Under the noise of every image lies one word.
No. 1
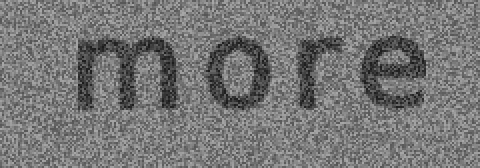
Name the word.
more
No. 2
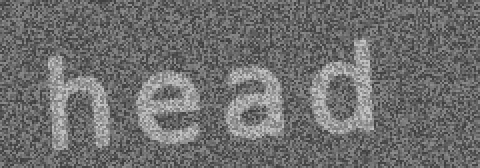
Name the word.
head
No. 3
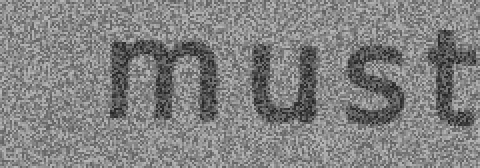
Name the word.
must
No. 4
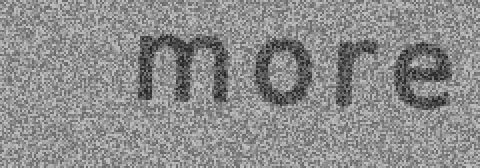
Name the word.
more
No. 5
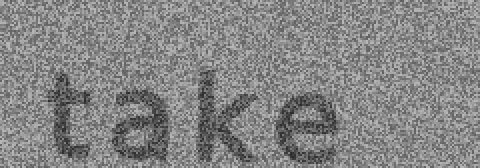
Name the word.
take
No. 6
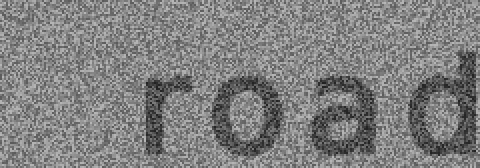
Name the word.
road
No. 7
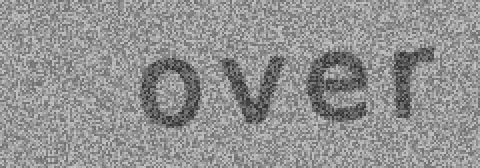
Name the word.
over
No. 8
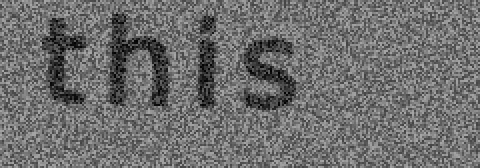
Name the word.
this
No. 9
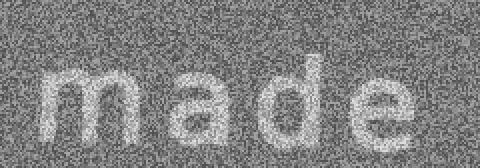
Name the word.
made
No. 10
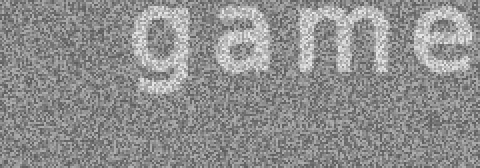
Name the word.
game
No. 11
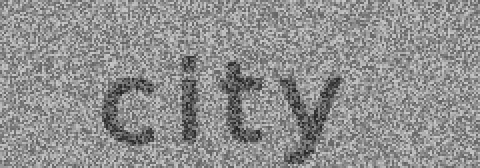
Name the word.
city
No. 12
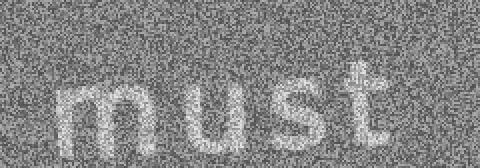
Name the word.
must
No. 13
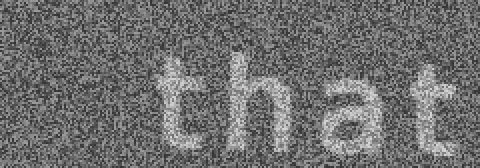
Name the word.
that
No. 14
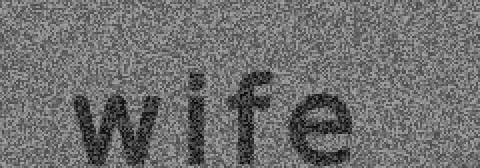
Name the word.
wife
